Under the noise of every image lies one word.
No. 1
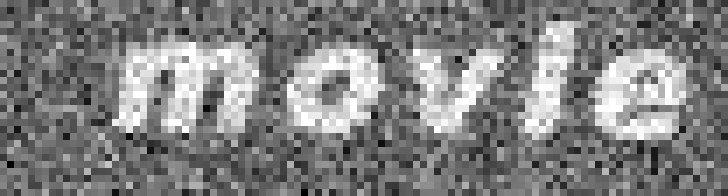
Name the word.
movie
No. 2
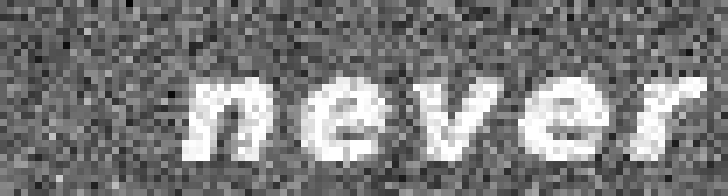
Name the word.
never
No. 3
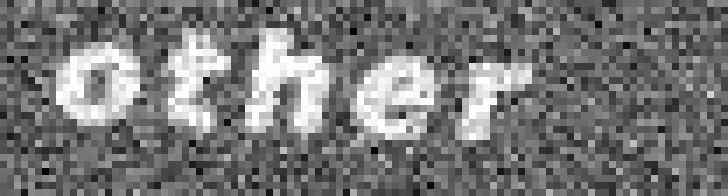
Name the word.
other
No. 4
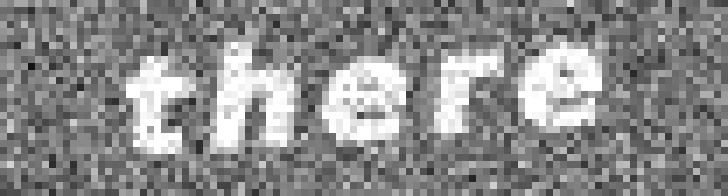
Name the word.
there
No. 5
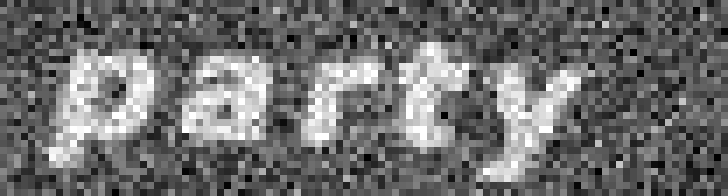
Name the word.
party
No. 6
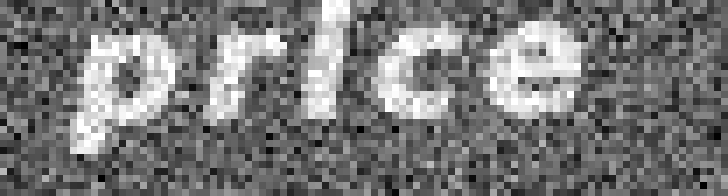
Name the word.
price
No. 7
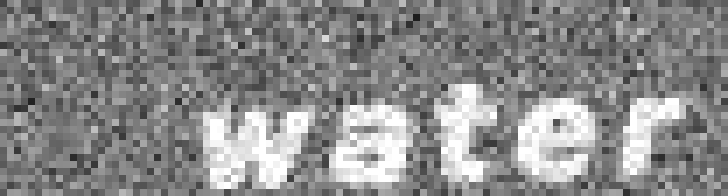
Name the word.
water
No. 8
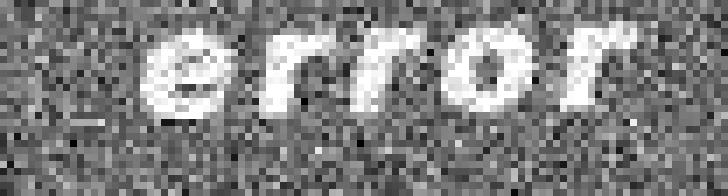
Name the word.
error
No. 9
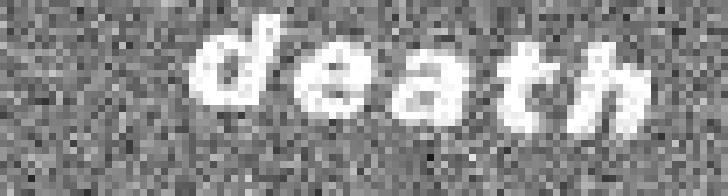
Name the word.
death
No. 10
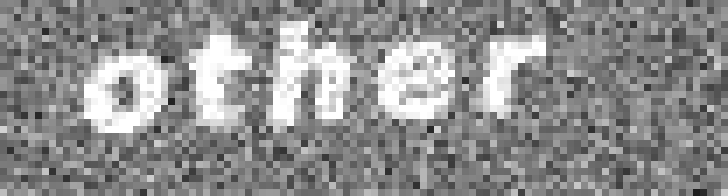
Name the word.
other
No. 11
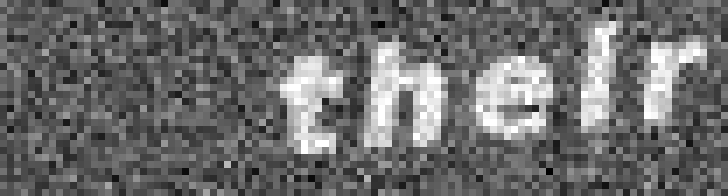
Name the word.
their
